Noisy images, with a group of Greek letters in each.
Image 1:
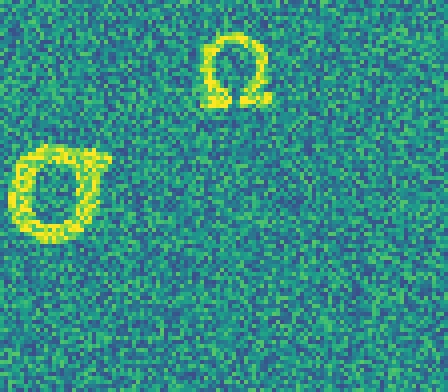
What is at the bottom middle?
nothing
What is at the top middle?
omega
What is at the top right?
nothing
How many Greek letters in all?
2
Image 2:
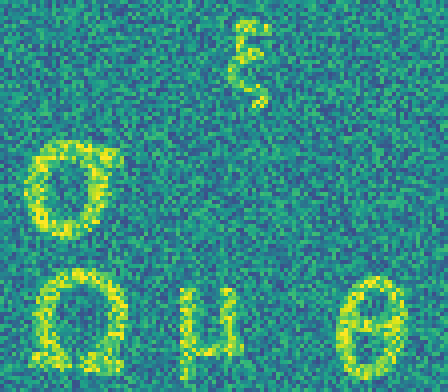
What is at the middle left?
sigma
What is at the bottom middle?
mu
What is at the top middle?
xi
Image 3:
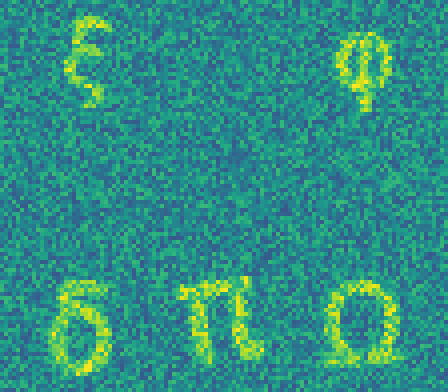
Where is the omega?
bottom right
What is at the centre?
nothing
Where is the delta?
bottom left
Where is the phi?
top right
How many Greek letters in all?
5
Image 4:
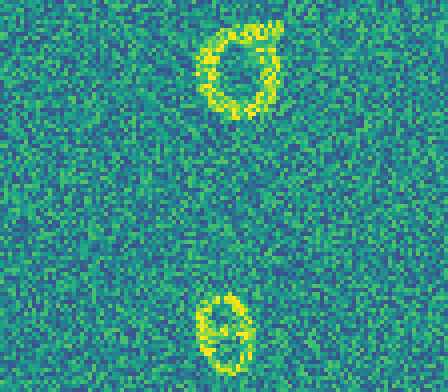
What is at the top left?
nothing
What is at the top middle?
sigma
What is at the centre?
nothing
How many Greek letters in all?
2
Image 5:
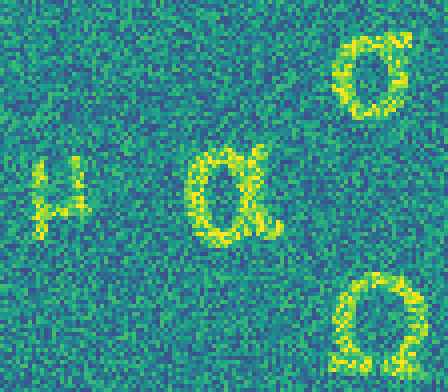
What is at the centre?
alpha
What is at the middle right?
nothing
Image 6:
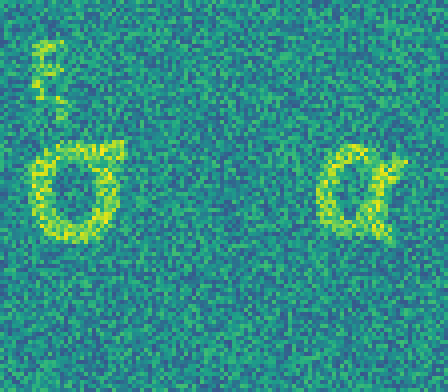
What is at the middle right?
alpha
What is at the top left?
xi
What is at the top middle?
nothing
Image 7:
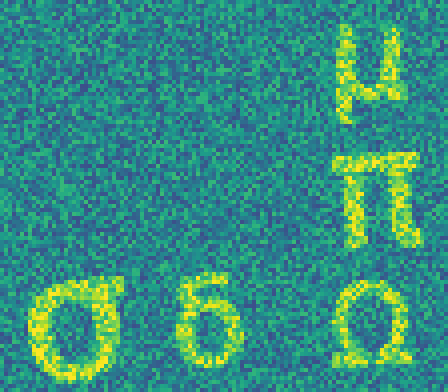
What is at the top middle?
nothing
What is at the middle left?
nothing
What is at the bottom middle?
delta
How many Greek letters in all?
5
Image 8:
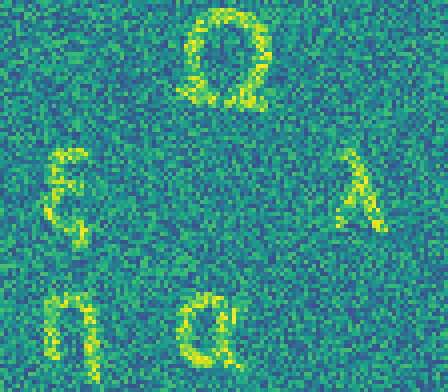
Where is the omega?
top middle
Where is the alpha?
bottom middle
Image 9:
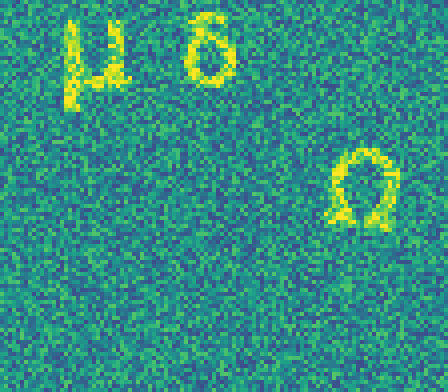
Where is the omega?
middle right
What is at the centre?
nothing
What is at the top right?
nothing
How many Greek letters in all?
3
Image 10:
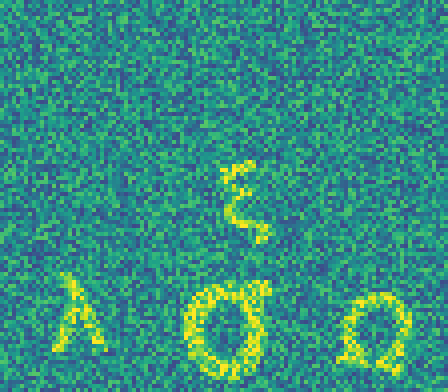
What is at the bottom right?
omega
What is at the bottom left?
lambda
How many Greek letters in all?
4
